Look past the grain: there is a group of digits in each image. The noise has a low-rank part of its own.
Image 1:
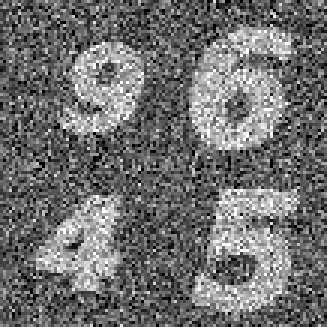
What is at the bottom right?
5
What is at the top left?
9
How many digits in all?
4
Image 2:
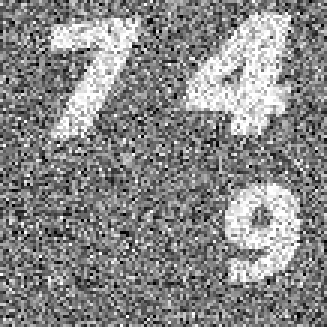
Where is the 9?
bottom right
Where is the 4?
top right
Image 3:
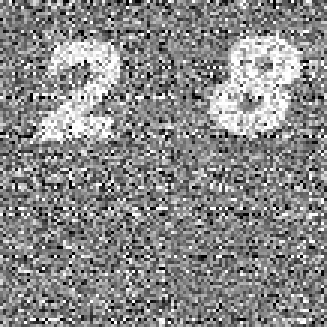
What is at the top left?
2
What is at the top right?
8
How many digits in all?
2
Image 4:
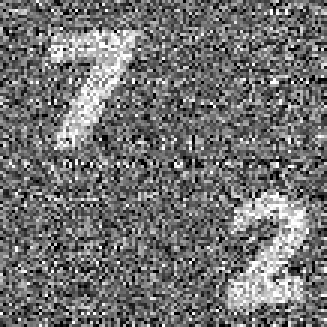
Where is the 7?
top left
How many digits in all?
2
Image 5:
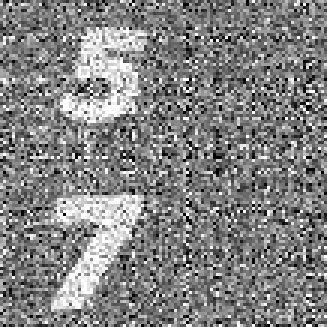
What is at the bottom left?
7
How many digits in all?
2
